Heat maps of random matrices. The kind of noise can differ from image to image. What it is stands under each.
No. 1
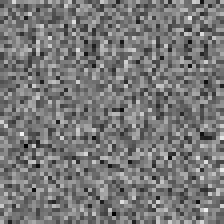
low rank plus noise
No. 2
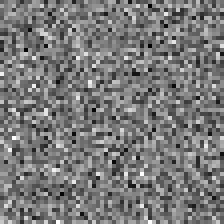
independent entries
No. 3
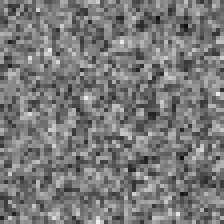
blotchy
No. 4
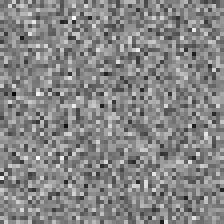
independent entries
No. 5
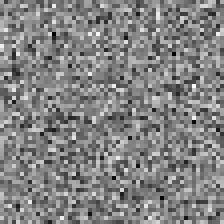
independent entries
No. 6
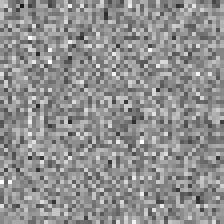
low rank plus noise
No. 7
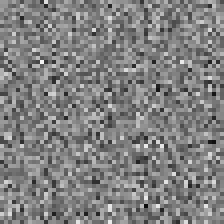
low rank plus noise
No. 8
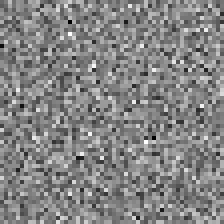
independent entries
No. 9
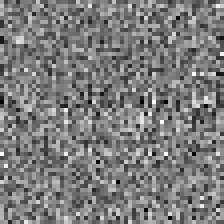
low rank plus noise
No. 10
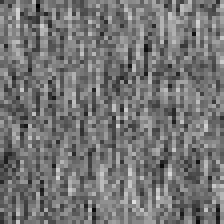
streaked along the columns
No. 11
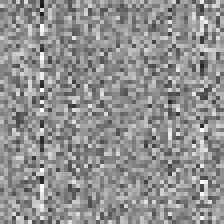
columns of uneven size
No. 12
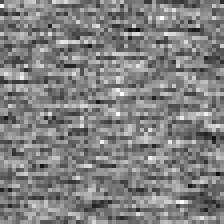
streaked along the rows
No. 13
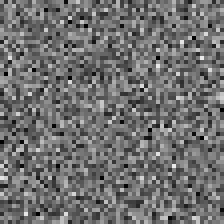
independent entries
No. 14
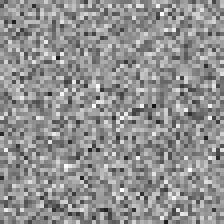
independent entries
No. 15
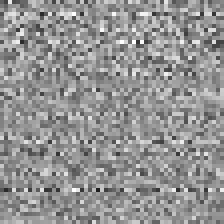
rows of uneven size
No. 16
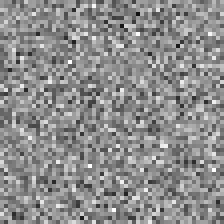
independent entries
